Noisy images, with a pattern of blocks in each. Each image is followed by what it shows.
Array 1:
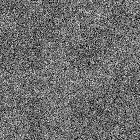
mirrored about the diagonal from the bottom left
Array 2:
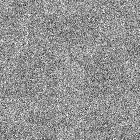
left and right mirror each other
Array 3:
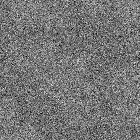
mirrored about the diagonal from the bottom left
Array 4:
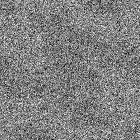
the same after a half turn
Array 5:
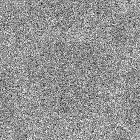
left and right mirror each other
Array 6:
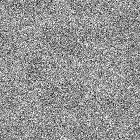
top and bottom mirror each other
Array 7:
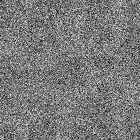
the same after a half turn
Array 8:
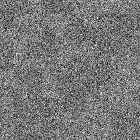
mirrored about the diagonal from the top left
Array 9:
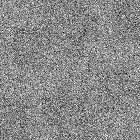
the same after a half turn
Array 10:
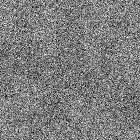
no symmetry
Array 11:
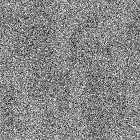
the same after a half turn
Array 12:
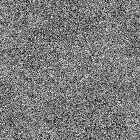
the same after a half turn
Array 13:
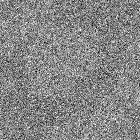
mirrored about the diagonal from the top left
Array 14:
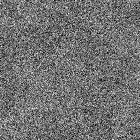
mirrored about the diagonal from the bottom left
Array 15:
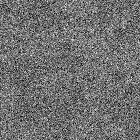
mirrored about the diagonal from the bottom left
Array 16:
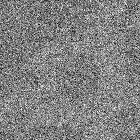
mirrored about the diagonal from the top left
